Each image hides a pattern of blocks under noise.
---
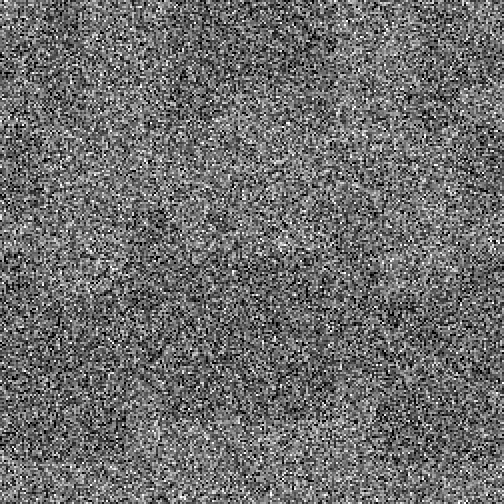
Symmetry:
left and right mirror each other
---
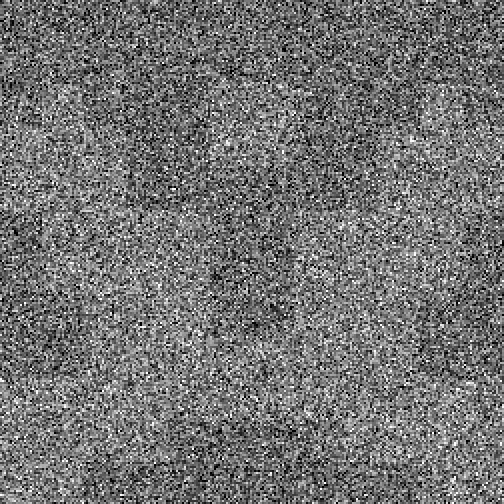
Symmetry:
left and right mirror each other
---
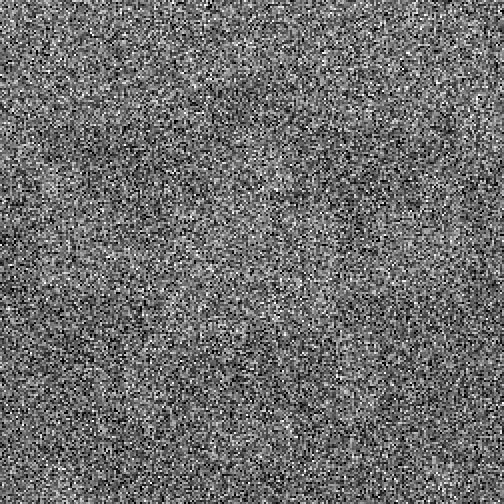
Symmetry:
left and right mirror each other
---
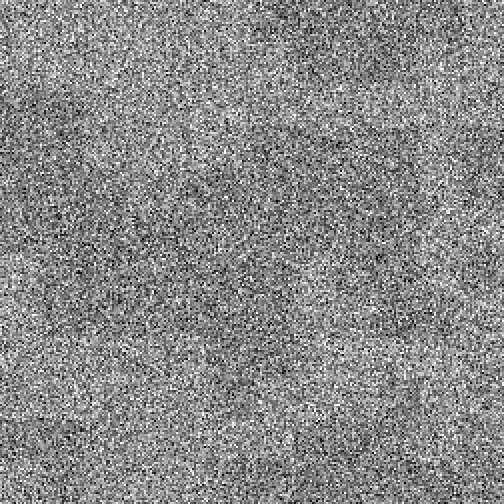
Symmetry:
no symmetry
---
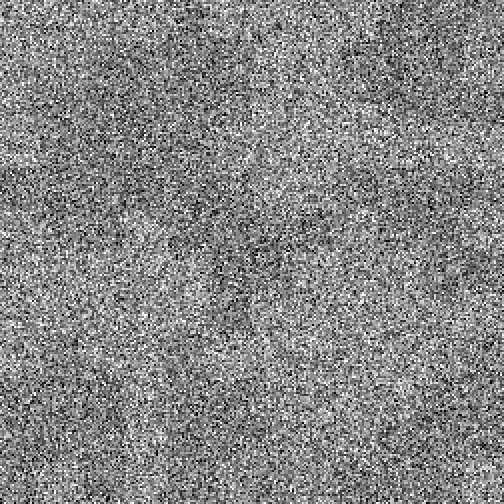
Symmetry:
mirrored about the diagonal from the top left
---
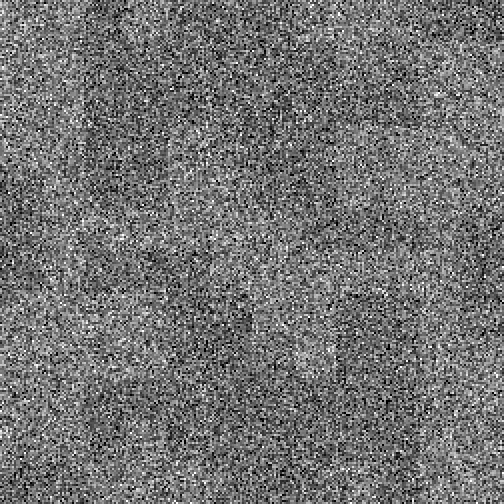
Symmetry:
the same after a half turn
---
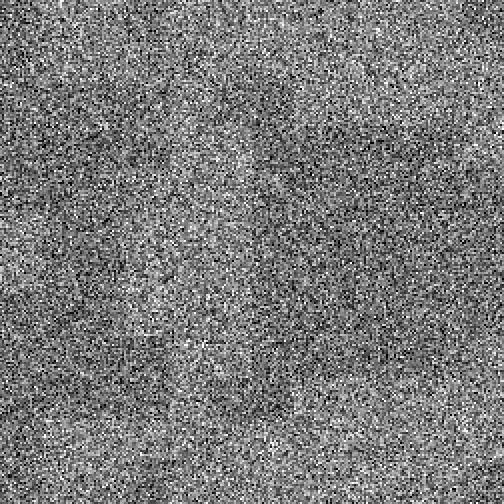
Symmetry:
top and bottom mirror each other
